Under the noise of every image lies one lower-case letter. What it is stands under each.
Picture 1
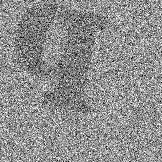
q
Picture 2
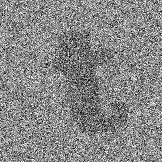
t
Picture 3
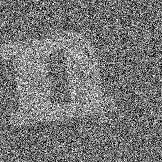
n
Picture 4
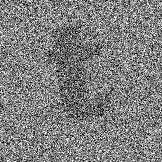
t
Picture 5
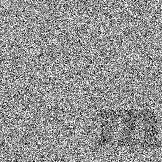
m
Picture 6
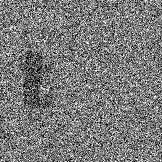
t
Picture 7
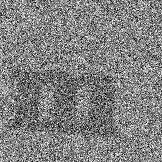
m
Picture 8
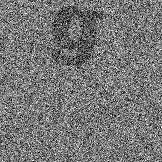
g
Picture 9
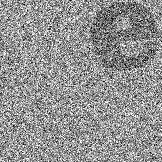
e
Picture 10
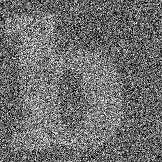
b
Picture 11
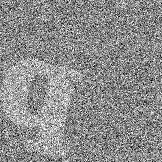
q
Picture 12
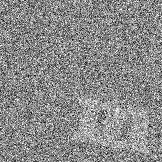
m
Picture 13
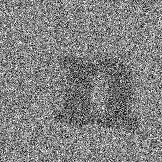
n
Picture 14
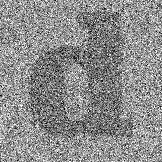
d
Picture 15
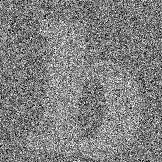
b
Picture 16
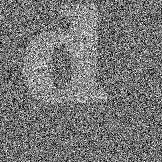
d
